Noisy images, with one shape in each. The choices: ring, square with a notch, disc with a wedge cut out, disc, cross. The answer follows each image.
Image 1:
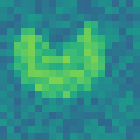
disc with a wedge cut out
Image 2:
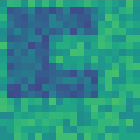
square with a notch
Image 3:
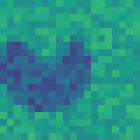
disc with a wedge cut out
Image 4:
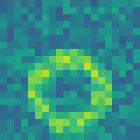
ring
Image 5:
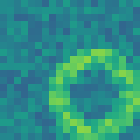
ring
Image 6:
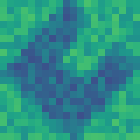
square with a notch
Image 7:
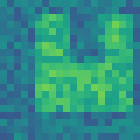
square with a notch
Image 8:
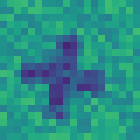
cross
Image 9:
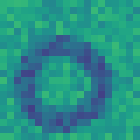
ring
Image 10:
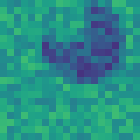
disc with a wedge cut out
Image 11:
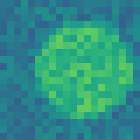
disc
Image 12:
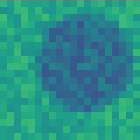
disc
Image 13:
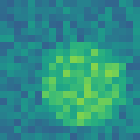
disc
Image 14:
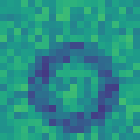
ring
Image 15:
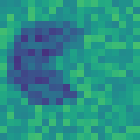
disc with a wedge cut out
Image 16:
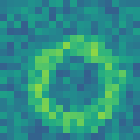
ring
